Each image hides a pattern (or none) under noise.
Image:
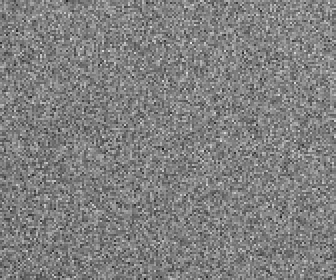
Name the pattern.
a smooth slope
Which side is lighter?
top right
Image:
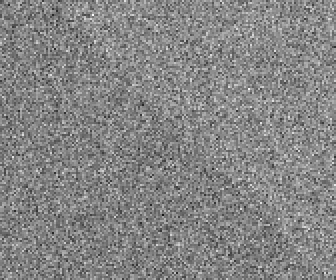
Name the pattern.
a sharp edge
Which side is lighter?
top right
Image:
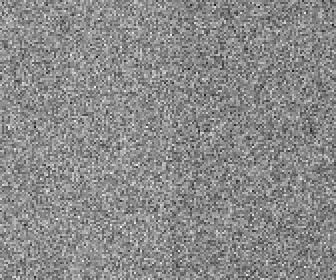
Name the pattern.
a sharp edge
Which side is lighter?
left
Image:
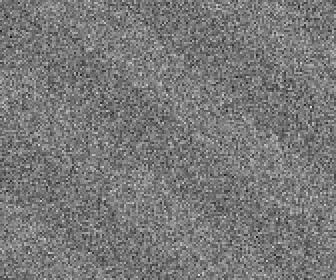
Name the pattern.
diagonal stripes
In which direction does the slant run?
top left to bottom right
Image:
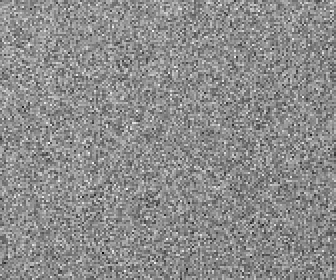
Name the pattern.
a smooth slope
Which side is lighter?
top left
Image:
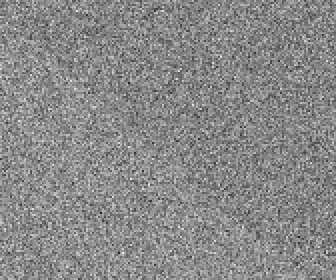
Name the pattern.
a sharp edge
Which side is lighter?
bottom left
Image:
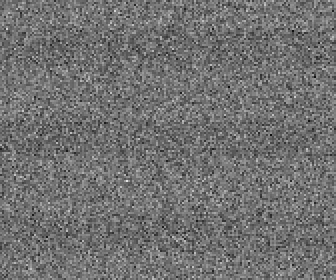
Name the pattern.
horizontal stripes
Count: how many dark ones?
3
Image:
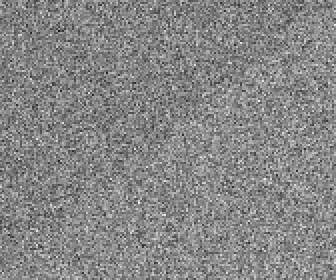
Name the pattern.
a sharp edge
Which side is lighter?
bottom right
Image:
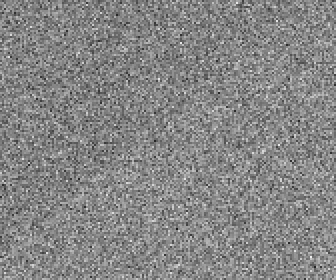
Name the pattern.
a sharp edge
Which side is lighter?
bottom right
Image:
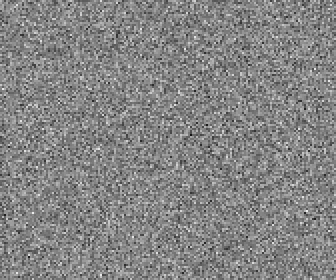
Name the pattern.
only noise
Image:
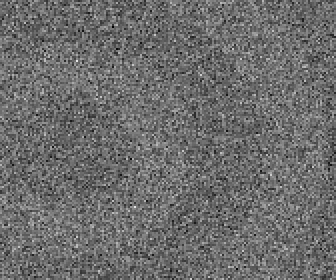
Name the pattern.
rings round one point
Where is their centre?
middle left
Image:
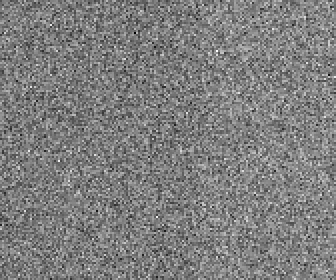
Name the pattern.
a sharp edge
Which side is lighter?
right
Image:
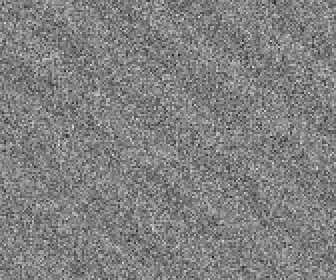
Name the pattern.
diagonal stripes
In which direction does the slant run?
top left to bottom right
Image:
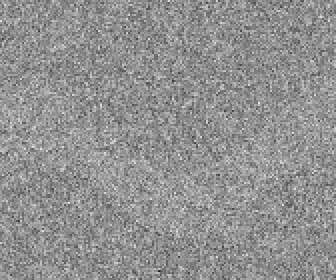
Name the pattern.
a wavy band
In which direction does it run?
left to right
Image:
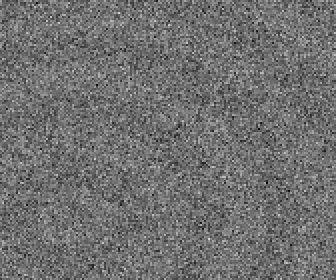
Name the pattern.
rings round one point
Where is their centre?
bottom left
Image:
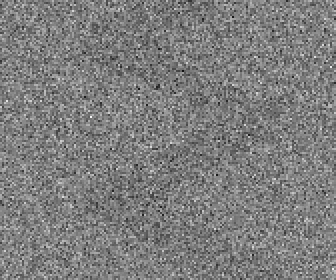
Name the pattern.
a wavy band
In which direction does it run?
top to bottom
